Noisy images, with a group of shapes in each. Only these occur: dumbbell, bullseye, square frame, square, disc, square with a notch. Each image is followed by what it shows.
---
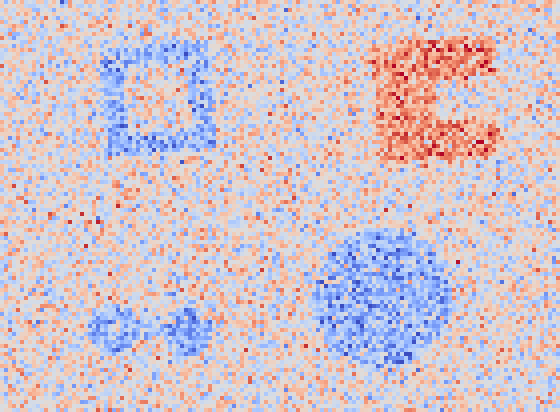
top left: blue square frame; top right: red square with a notch; bottom left: blue dumbbell; bottom right: blue disc
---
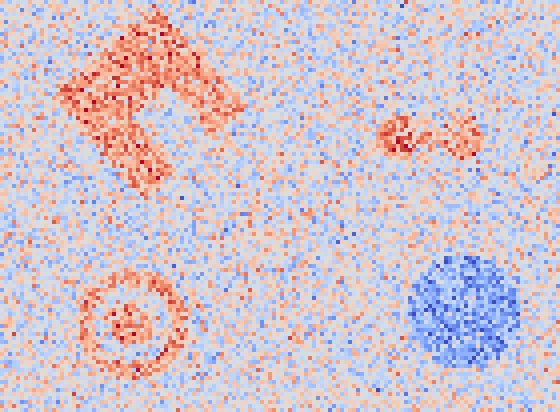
top left: red square with a notch; top right: red dumbbell; bottom left: red bullseye; bottom right: blue disc
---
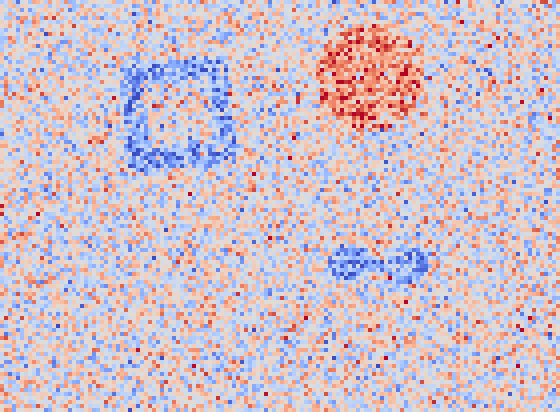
top left: blue square frame; top right: red disc; bottom right: blue dumbbell
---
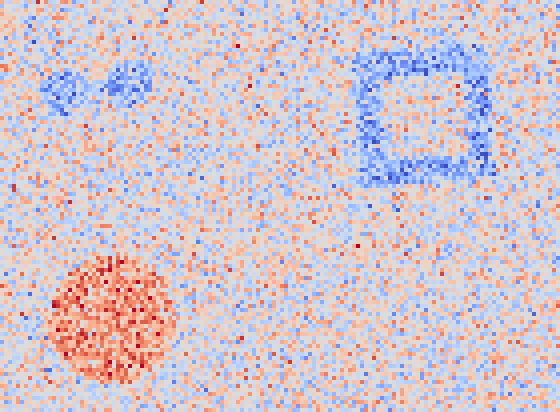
top left: blue dumbbell; top right: blue square frame; bottom left: red disc
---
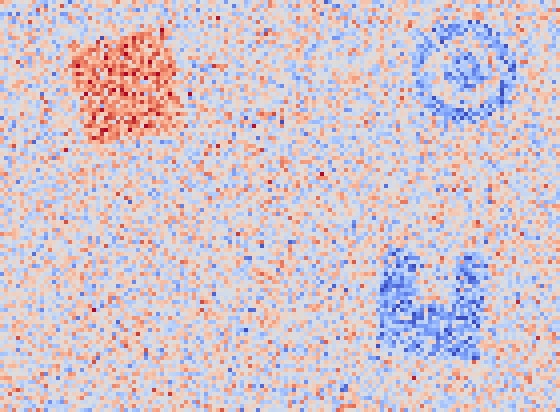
top left: red square; top right: blue bullseye; bottom right: blue square with a notch
